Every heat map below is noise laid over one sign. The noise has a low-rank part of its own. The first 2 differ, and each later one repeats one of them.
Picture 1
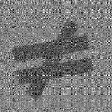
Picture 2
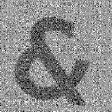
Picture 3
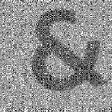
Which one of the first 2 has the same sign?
2
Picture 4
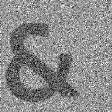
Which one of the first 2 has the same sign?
2
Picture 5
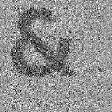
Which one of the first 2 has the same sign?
2
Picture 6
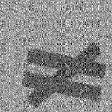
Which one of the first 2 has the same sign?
1
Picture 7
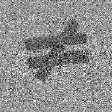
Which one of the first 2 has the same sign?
1
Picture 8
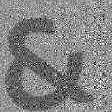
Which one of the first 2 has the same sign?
2
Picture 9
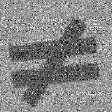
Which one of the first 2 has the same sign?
1
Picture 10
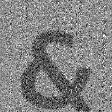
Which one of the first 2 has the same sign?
2
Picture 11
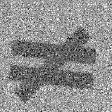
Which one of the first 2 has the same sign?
1
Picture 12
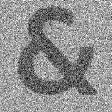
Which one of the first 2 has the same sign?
2
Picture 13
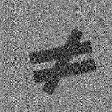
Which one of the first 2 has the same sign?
1
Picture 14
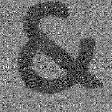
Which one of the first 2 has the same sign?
2
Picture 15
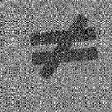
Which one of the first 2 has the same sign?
1
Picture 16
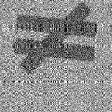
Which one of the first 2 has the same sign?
1
